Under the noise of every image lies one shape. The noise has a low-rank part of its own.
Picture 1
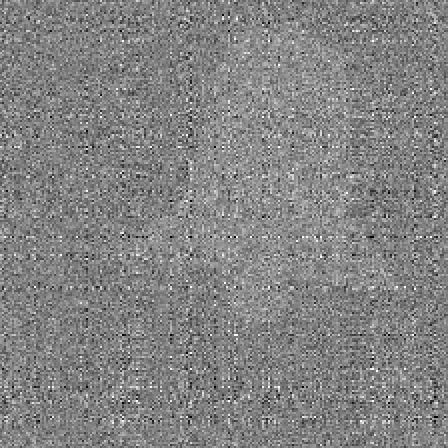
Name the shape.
bell
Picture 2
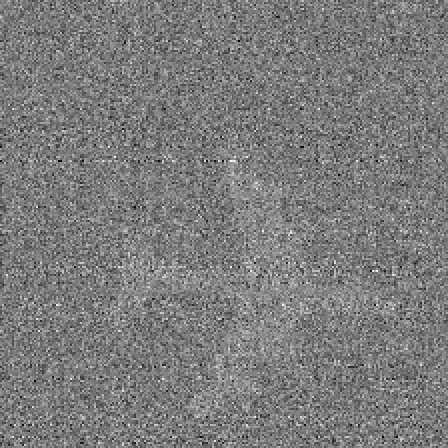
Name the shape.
airplane
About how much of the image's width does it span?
two thirds
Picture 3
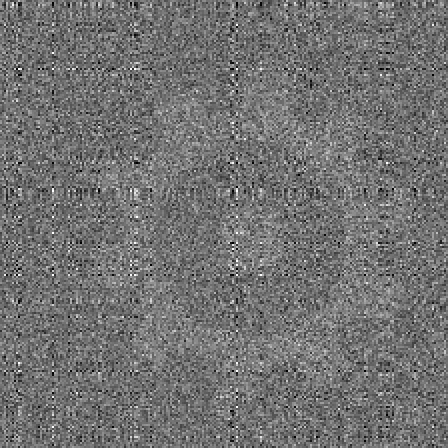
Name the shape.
gear
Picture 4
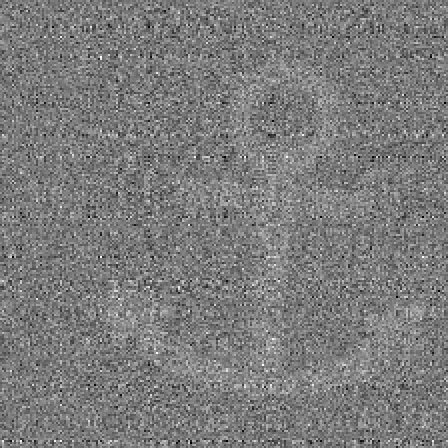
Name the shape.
anchor
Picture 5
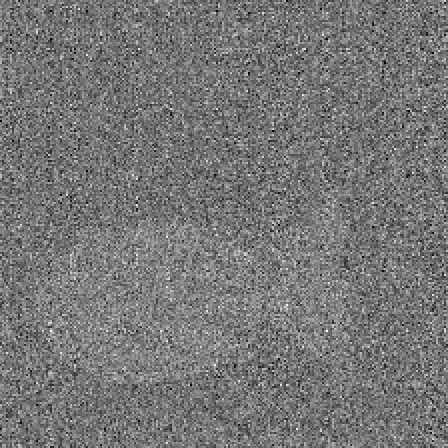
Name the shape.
fish
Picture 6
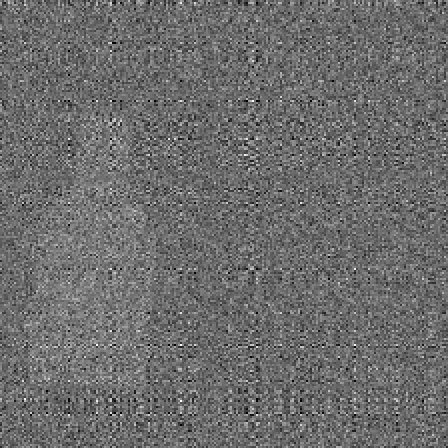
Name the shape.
bottle
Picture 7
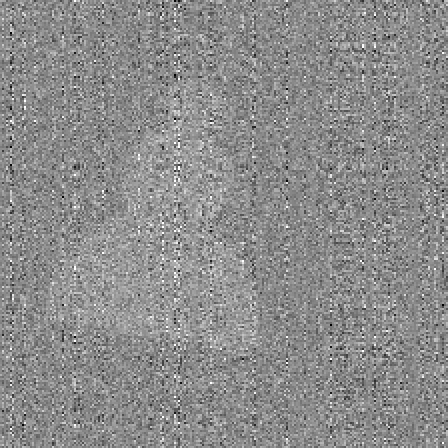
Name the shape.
chess pawn
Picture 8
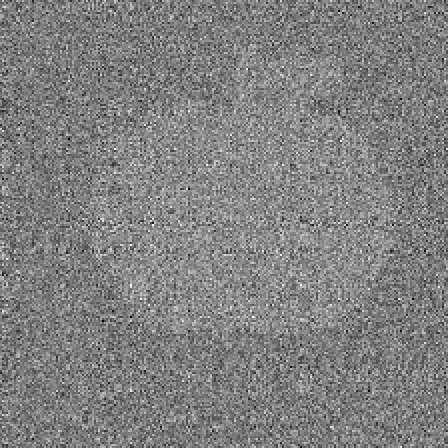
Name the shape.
apple
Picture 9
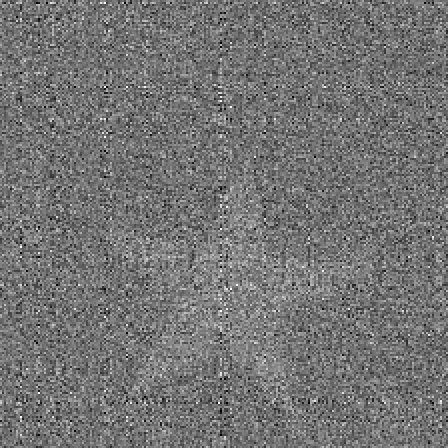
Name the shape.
star
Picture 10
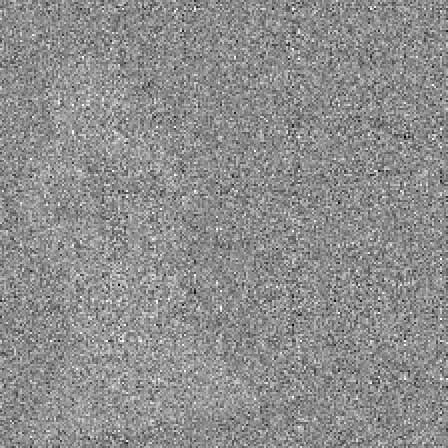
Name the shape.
chess bishop
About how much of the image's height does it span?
nearly all
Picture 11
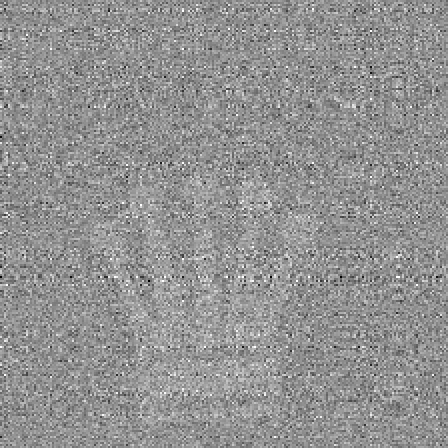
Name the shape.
chess queen
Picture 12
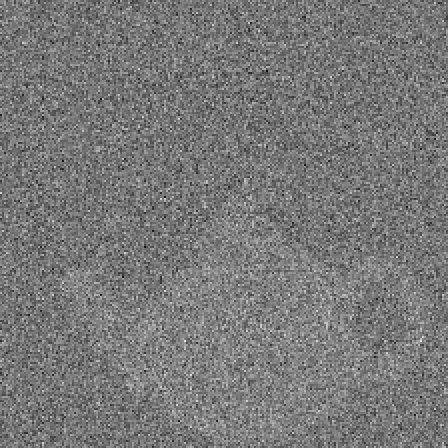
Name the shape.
teapot
